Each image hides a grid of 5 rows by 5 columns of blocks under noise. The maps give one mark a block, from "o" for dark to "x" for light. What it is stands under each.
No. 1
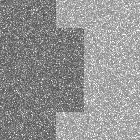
ooxxx
oooxx
oooxx
oooxx
ooxxx
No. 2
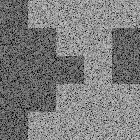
oxxxx
ooxxo
oooxo
ooxxx
oxxxx
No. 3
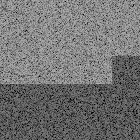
xxxxx
xxxxx
xxxxo
ooooo
ooooo
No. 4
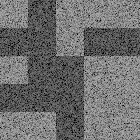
xoxxx
ooxoo
xooxx
oooxx
xxoxx
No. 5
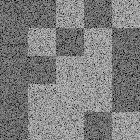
ooxox
oxoxo
ooxxo
oxxxo
oxxox
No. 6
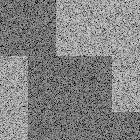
ooxxx
ooxxx
xooox
xooox
xoooo
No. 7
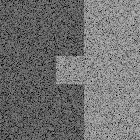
oooxx
oooxx
ooxxx
oooxx
oooxx
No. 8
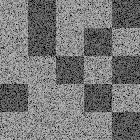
xoxxo
xoxox
xxoxo
oxxox
xxxxo
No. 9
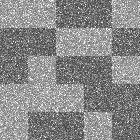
xxoox
ooxxo
oxoox
xxxoo
xooxo
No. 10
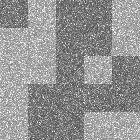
oxoox
xxoox
xxoxo
xoooo
xooxx
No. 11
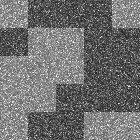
xooox
oxxoo
xxxoo
xxooo
xooxx
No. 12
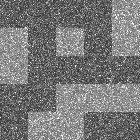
oooox
xoxox
xoooo
ooxxx
oxxoo
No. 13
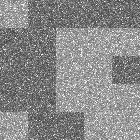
xoooo
ooxxx
ooxxo
ooxxx
xooxx
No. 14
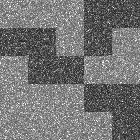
xxxoo
ooxox
xooxx
xxxoo
xxxxo
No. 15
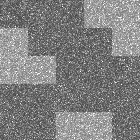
oooxx
xooox
xxooo
ooooo
ooxxo
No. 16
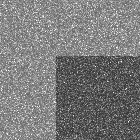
xxxxx
xxxxx
xxooo
xxooo
xxooo
